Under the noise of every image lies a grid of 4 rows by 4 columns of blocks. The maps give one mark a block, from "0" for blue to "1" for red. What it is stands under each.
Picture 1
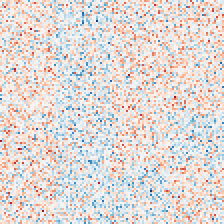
1011
1011
1010
1001
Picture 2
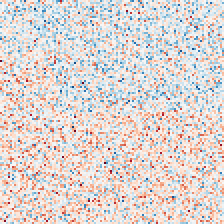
0000
1000
1111
1111
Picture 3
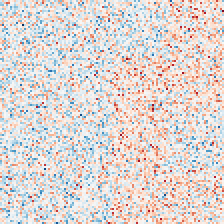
0001
0011
0010
0011
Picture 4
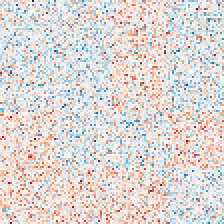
0010
0010
1001
1110
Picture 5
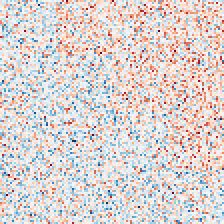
0111
0011
0001
0000
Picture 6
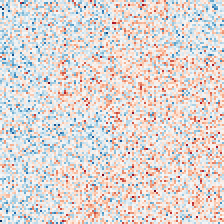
0010
0111
0011
0111
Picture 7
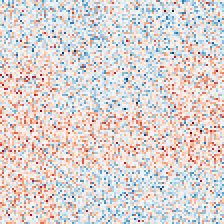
0000
1001
1111
1000
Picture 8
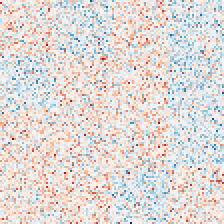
1010
0110
1110
1101
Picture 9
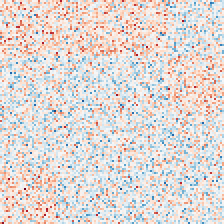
1110
0001
0000
1000
